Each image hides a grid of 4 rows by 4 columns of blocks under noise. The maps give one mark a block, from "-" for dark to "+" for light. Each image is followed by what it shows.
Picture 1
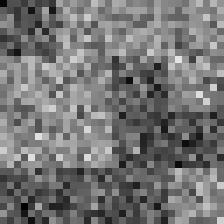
- + + +
+ + - +
+ + - -
- - - +
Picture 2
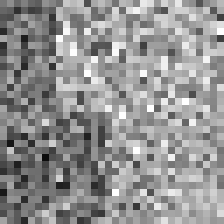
- + + +
- + + +
- - + +
- - + +
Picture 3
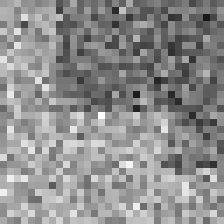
+ - - -
+ - - -
+ + + -
+ + + +
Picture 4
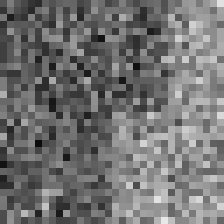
- - - +
- - - +
- - + +
- - + +
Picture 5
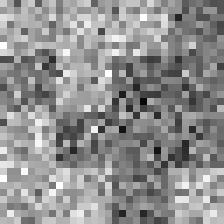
+ + + -
- + - -
+ - - -
+ + - +
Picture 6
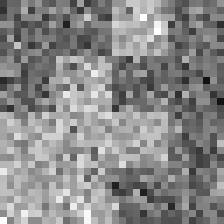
- - + -
- + - -
+ + + -
+ + - -
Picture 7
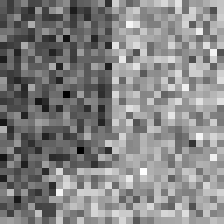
- - + +
- - + +
- - + +
- + + +
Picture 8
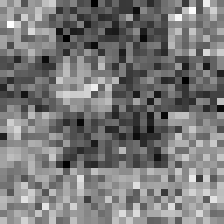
+ - - +
- + - -
+ - - +
+ + + +
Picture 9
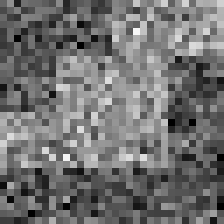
- - + +
- + + -
+ + + -
- - - -
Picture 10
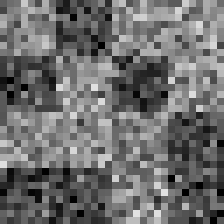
+ - + +
- + - +
+ + + -
- - + -
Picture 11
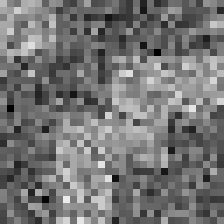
+ - - -
- - + +
- + + -
- + - -
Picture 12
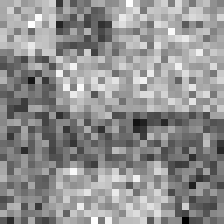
+ - + +
- + + +
- - - -
- + + -
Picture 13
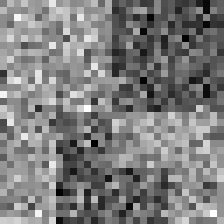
+ + - -
+ + - -
+ - + +
+ - - +
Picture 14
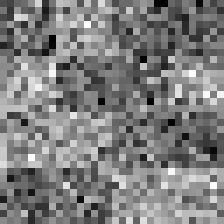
- + - -
+ - - +
+ + - -
- - + +
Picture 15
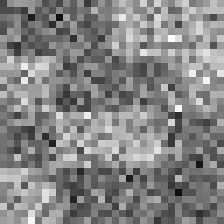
- - + +
+ - - +
- + + -
+ - - -
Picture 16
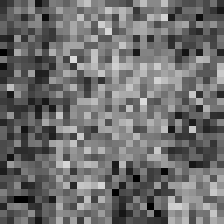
- + + -
- + + +
- + + -
- + - +
